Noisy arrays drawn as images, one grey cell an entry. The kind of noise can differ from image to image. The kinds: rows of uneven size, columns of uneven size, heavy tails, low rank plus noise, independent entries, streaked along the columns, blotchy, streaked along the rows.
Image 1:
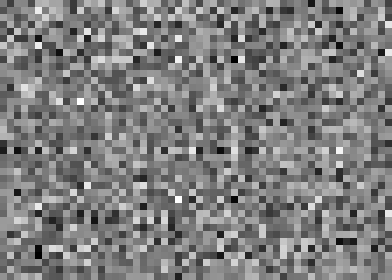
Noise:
low rank plus noise
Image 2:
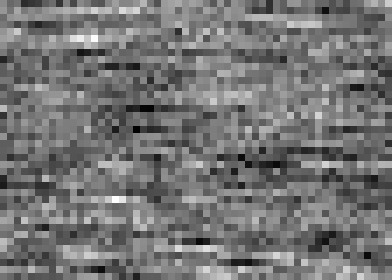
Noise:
streaked along the rows
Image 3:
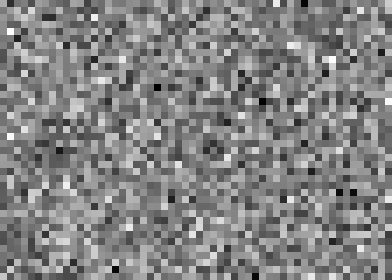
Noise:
independent entries
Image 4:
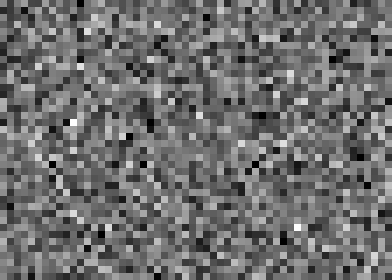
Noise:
independent entries
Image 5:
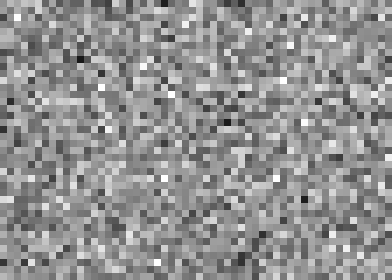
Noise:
independent entries
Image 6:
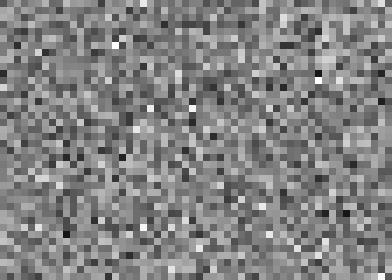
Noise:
independent entries
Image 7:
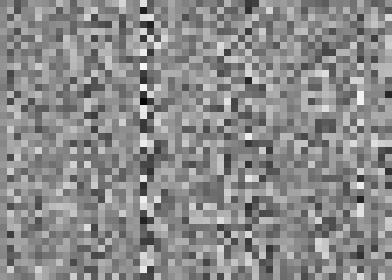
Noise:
columns of uneven size
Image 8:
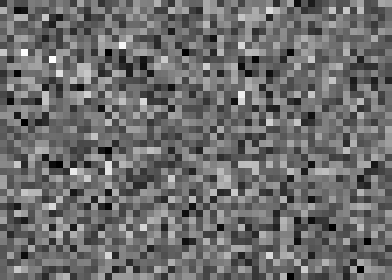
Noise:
low rank plus noise
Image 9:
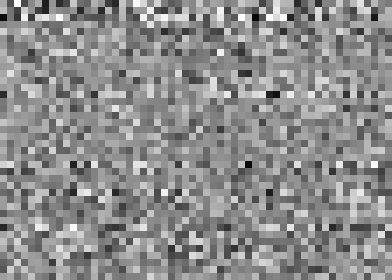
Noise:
rows of uneven size
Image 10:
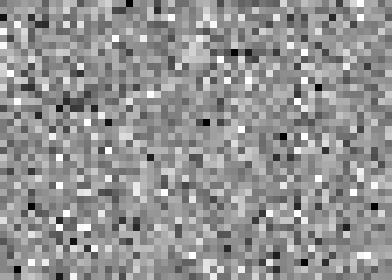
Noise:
heavy tails
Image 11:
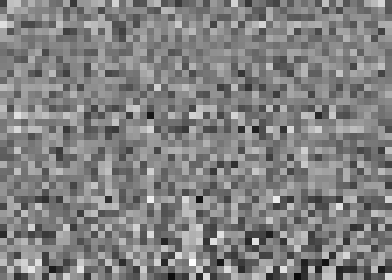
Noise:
rows of uneven size
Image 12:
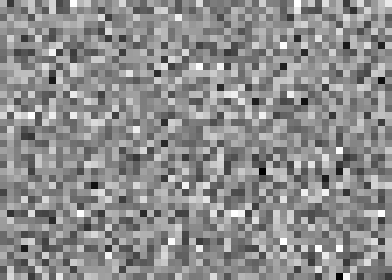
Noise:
low rank plus noise
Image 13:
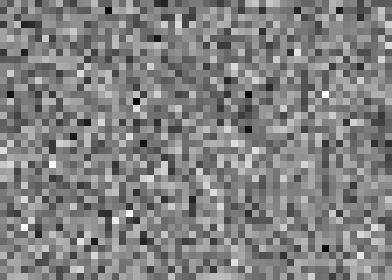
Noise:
independent entries
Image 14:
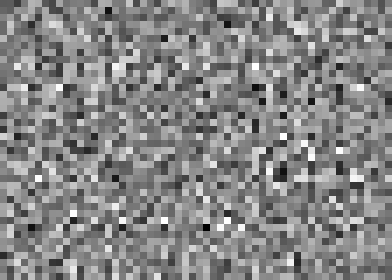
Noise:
low rank plus noise
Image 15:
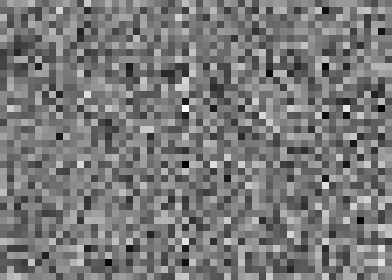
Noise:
low rank plus noise
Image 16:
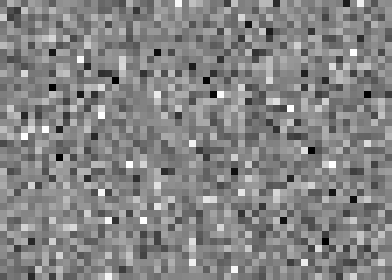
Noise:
heavy tails
